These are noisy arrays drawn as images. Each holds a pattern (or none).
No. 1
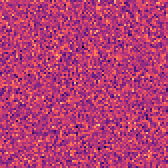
only noise
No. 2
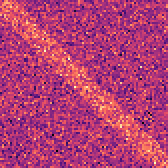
a diagonal band
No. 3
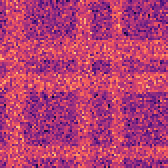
bands of rows crossing bands of columns
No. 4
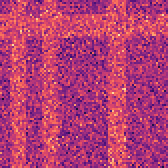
bands of rows crossing bands of columns
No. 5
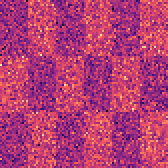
a checkerboard
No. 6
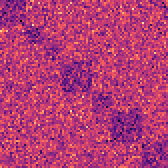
blocks along the diagonal
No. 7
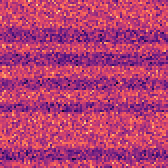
bands of rows
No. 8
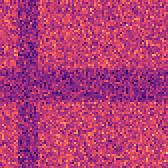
bands of rows crossing bands of columns
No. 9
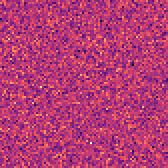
only noise
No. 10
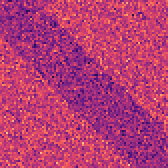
a diagonal band
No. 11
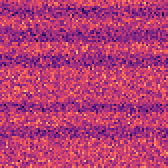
bands of rows
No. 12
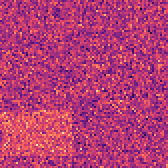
one block
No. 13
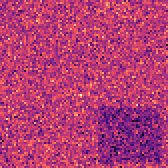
one block
